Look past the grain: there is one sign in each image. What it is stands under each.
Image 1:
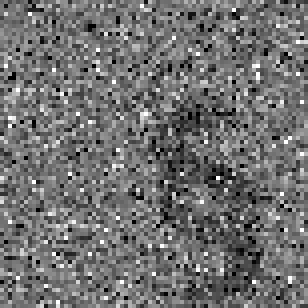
section sign
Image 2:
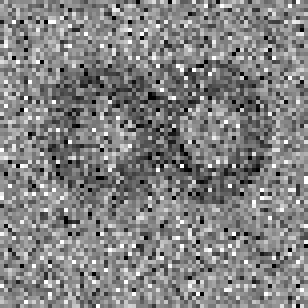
infinity sign
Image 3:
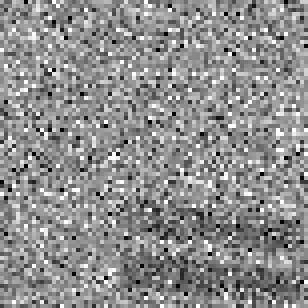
equals sign
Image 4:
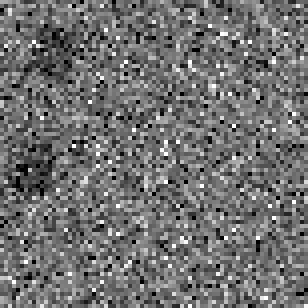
colon
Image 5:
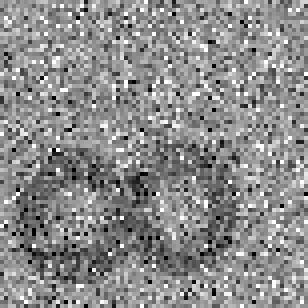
infinity sign
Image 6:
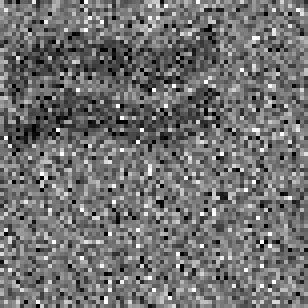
approximately sign
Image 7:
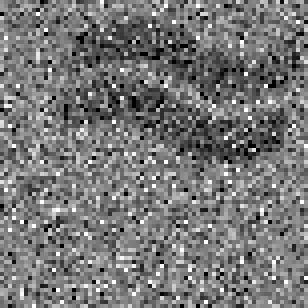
approximately sign
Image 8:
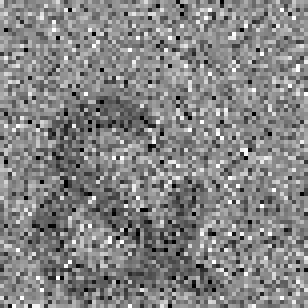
ampersand
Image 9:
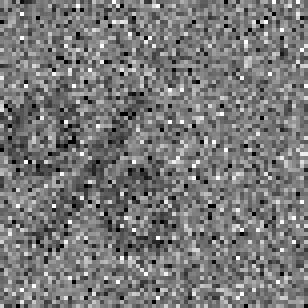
percent sign
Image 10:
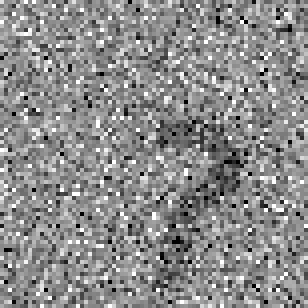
question mark
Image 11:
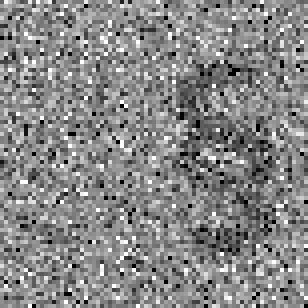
section sign
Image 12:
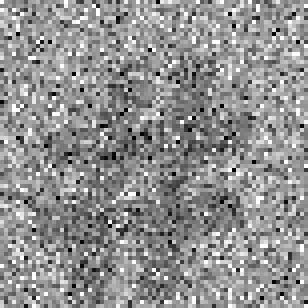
hash sign
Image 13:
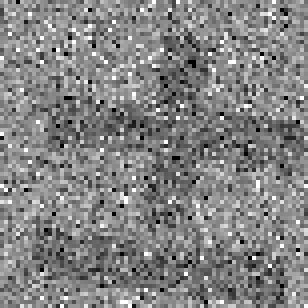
plus-minus sign
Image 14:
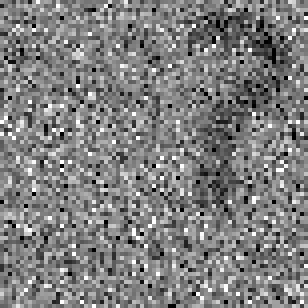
question mark
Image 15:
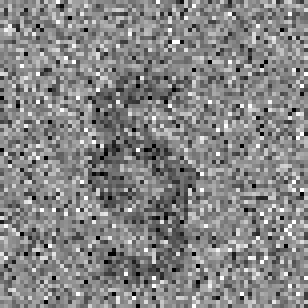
section sign
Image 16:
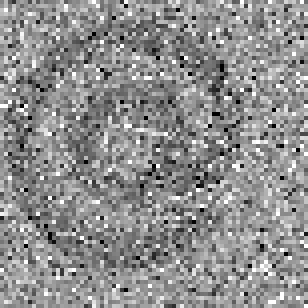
at sign
